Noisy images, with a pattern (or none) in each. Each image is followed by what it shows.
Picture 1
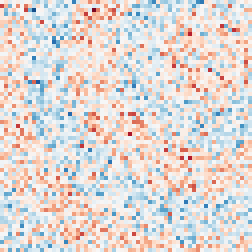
rings round one point
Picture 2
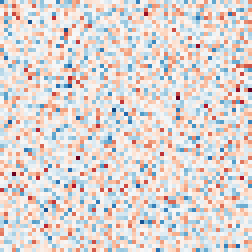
only noise
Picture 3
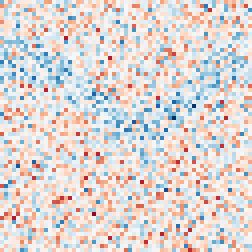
a wavy band
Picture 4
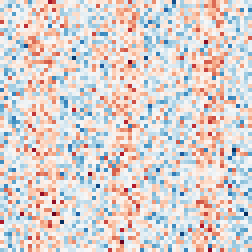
vertical stripes
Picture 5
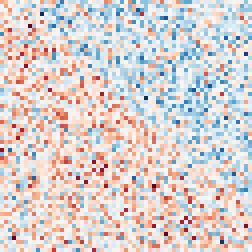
a sharp edge
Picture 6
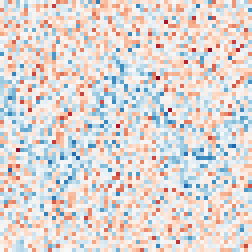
a wavy band
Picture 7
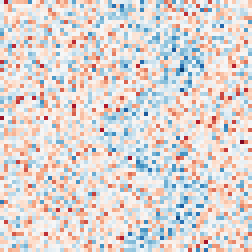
a wavy band
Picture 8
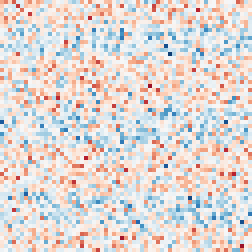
horizontal stripes
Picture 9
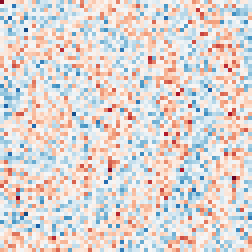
rings round one point
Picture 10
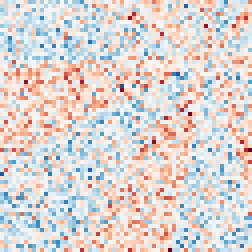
spokes from one point
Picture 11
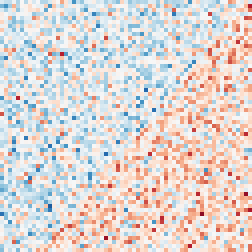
a sharp edge
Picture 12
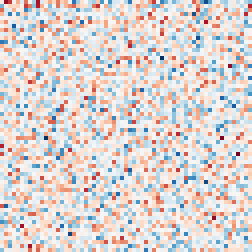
only noise
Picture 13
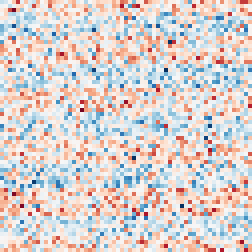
horizontal stripes
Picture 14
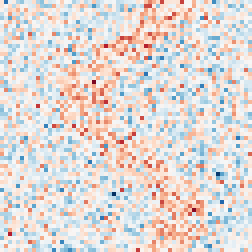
a wavy band
